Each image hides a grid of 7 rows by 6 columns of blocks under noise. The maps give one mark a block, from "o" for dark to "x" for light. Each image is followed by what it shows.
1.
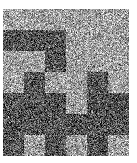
x x x x x x
o o o x x x
x x o x x x
x o x x o x
o o o x o o
o o o o o o
o x o x o x
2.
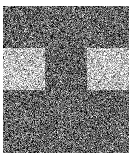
o o o o o o
o o o o o o
x x o o x x
x x o o x x
o o o o o o
o o o o o o
o o o o o o
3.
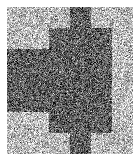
x x x o x x
x x o o o x
o o o o o x
o o o o o x
o o o o o x
x x o o o x
x x x o x x
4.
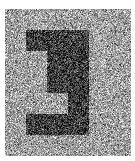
x x x x x x
x o o o x x
x x o o x x
x x o o x x
x x x o x x
x o o o x x
x x x x x x
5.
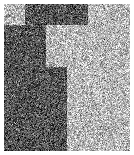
x o o o x x
o o x x x x
o o x x x x
o o o x x x
o o o x x x
o o o x x x
o o o x x x
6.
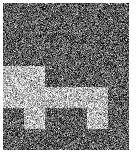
o o o o o o
o o o o o o
o o o o o o
x x o o o o
x x x x x o
o x o o x o
o o o o o o
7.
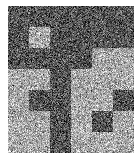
o o o o o o
o x o o o o
o o o o x x
x x o x x x
x o o x x o
x x o x o x
x x o x x x
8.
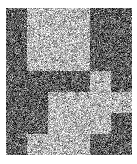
o x x x o o
o x x x o o
o x x x o o
o o o o x o
o o x x x x
o o x x x o
o x x x o o
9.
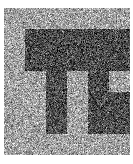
x x x x x x
x o o o o o
x o o o o o
x x o x o x
x x o x o o
x x o x o o
x x x x x x
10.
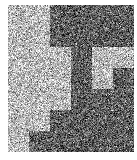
x x o o o o
x x o o o o
x x x o x x
x x x o x o
x x x o o o
x x o o o o
x o o o o o
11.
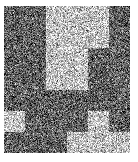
o o x x x o
o o x x x o
o o x x o o
o o x x o o
o o o o o o
x o o o x o
o o o x x x
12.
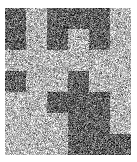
o x o o o x
o x o x o x
x x x x x x
o x x o x x
x x o o o x
x x x o o x
x x x o o o
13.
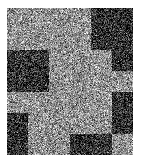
x x x x o o
x x x x o o
o o x x x o
o o x x x x
x x x x x o
o x x x x o
o x x o o x
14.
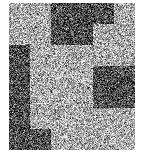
x x o o o x
x x o o x x
o x x x x x
o x x x o o
o x x x o o
o x x x x x
o o x x x x
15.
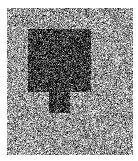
x x x x x x
x o o o x x
x o o o x x
x o o o x x
x x o x x x
x x x x x x
x x x x x x
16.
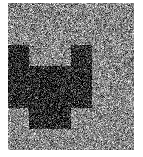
x x x x x x
x x x x x x
o x x o x x
o o o o x x
o o o o x x
x o o x x x
x x x x x x
